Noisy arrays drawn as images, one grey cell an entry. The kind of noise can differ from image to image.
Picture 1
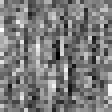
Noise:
streaked along the columns
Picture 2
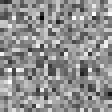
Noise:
low rank plus noise
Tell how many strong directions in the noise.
five to eight
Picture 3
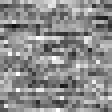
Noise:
streaked along the rows
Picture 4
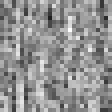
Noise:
streaked along the columns
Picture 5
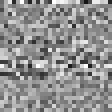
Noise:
rows of uneven size
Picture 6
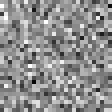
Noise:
independent entries
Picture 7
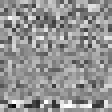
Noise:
rows of uneven size
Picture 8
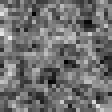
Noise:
blotchy
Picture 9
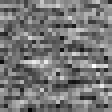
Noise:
streaked along the rows
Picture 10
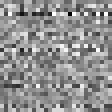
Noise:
rows of uneven size
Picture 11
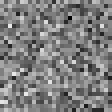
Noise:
independent entries
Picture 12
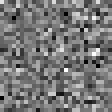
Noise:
low rank plus noise
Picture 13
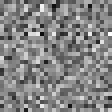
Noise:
low rank plus noise
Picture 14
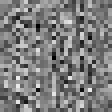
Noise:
columns of uneven size
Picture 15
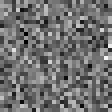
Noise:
independent entries
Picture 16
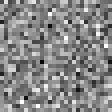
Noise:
independent entries
